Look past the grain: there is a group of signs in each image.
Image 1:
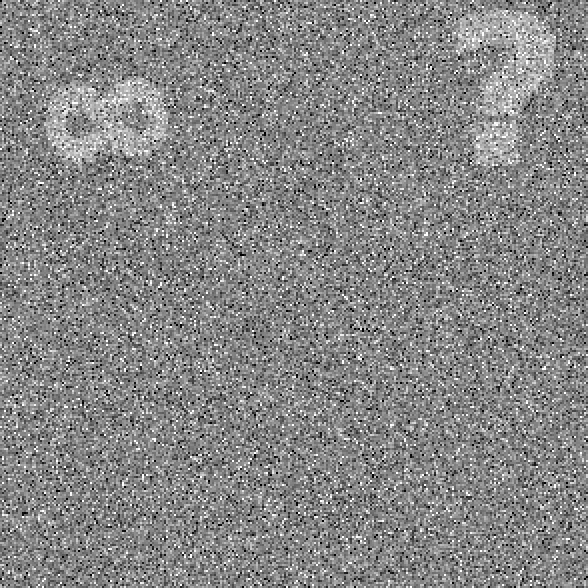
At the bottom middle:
nothing
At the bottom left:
nothing
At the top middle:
nothing
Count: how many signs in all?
2
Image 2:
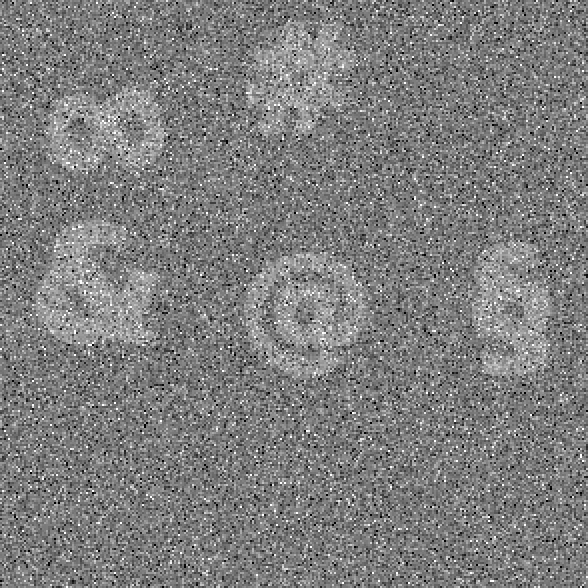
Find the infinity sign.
top left
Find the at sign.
centre
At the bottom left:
nothing
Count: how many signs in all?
5
